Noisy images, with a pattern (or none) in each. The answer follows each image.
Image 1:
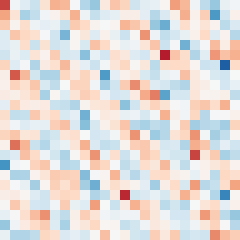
diagonal stripes
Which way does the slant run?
top left to bottom right
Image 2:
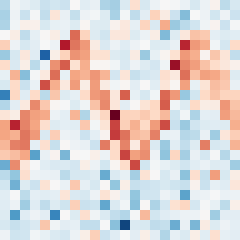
a wavy band
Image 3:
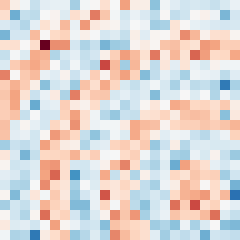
rings round one point
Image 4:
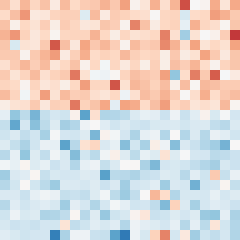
a sharp edge
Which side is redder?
top
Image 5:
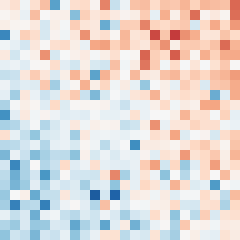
a smooth slope
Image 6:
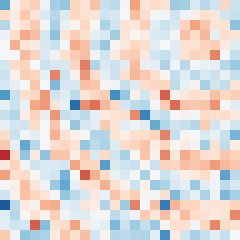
rings round one point
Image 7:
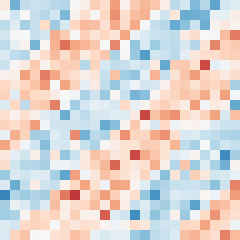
diagonal stripes
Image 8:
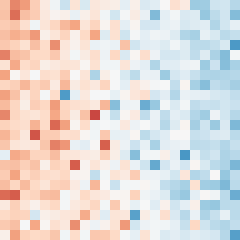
a smooth slope
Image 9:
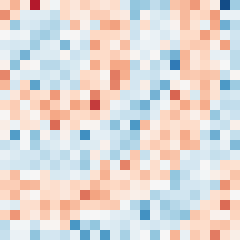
rings round one point
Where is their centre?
top left
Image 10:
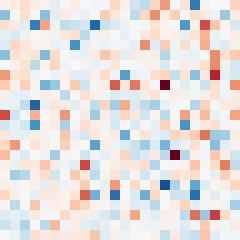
only noise
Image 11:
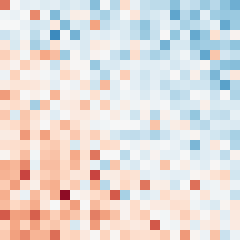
a smooth slope
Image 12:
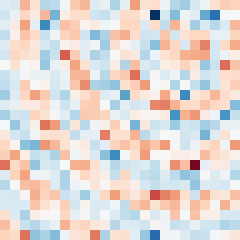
rings round one point
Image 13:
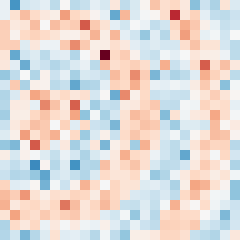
rings round one point
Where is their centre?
middle left
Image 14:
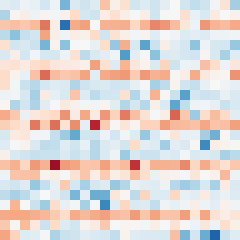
horizontal stripes
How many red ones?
5
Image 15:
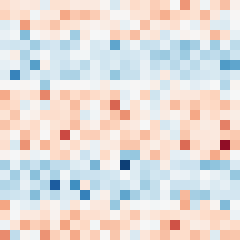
horizontal stripes
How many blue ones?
2
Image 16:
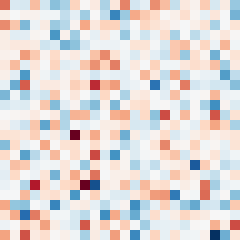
only noise
